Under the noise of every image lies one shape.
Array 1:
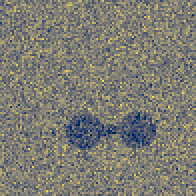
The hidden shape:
dumbbell
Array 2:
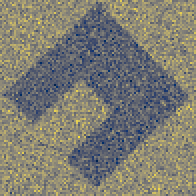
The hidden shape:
square with a notch
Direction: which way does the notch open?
down and left
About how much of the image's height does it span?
nearly all
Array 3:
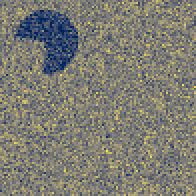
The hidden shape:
disc with a wedge cut out
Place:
top left
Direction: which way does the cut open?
down and left
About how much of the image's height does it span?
a third
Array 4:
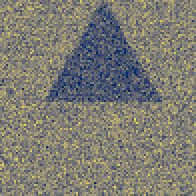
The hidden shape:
triangle
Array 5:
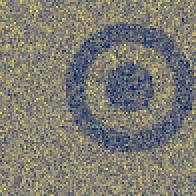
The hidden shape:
bullseye
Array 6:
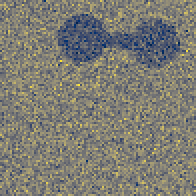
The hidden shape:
dumbbell
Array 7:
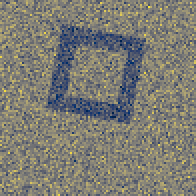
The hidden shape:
square frame
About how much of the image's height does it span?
half
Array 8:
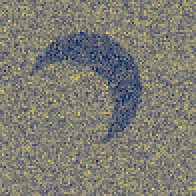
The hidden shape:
crescent
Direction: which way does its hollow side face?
down and left
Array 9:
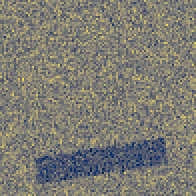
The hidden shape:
bar
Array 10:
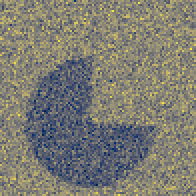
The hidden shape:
disc with a wedge cut out
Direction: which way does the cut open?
up and right
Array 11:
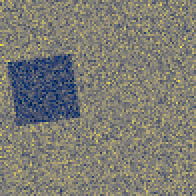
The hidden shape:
square
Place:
middle left
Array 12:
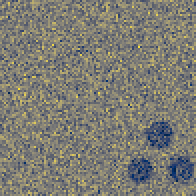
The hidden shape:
three dots
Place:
bottom right
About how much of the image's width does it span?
a third
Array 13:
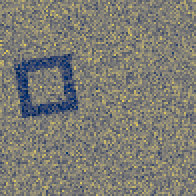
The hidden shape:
square frame
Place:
middle left
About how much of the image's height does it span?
a third
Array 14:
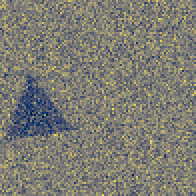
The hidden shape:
triangle
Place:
middle left
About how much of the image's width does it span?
a third
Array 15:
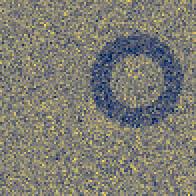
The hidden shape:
ring
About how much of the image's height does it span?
half
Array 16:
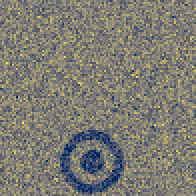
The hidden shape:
bullseye
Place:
bottom middle
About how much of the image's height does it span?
a third
